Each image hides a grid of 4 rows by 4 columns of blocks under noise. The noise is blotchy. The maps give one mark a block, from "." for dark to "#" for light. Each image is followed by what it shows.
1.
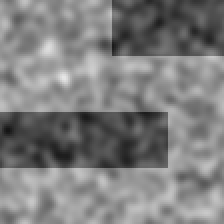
# # . .
# # # #
. . . #
# # # #
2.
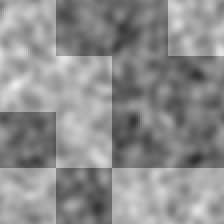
# . . #
# # . .
. # . .
# . # #
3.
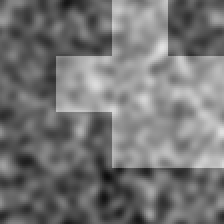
. . # .
. # # #
. . # #
. . . .
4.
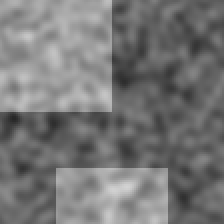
# # . .
# # . .
. . . .
. # # .
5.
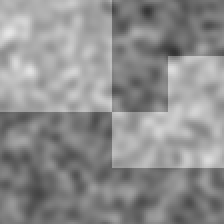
# # . .
# # . #
. . # #
. . . .
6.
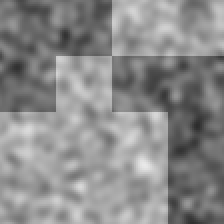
. . # #
. # . .
# # # .
# # # .
